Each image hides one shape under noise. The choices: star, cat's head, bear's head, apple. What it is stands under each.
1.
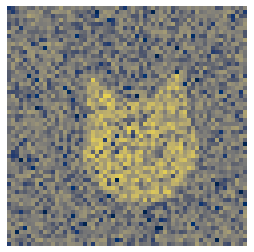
cat's head
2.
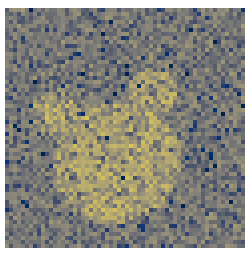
bear's head
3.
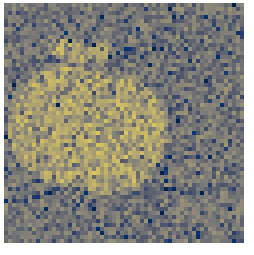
apple
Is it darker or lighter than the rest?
lighter
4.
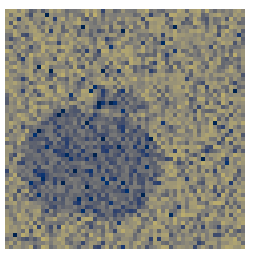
apple
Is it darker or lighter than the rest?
darker
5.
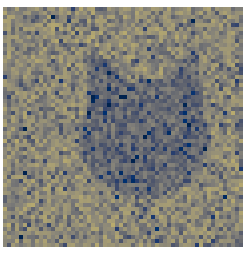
cat's head
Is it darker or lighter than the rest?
darker
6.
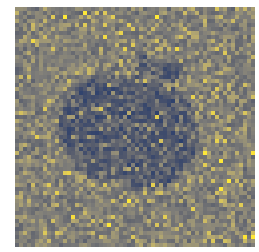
apple
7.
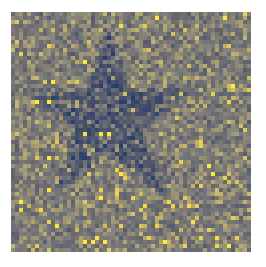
star
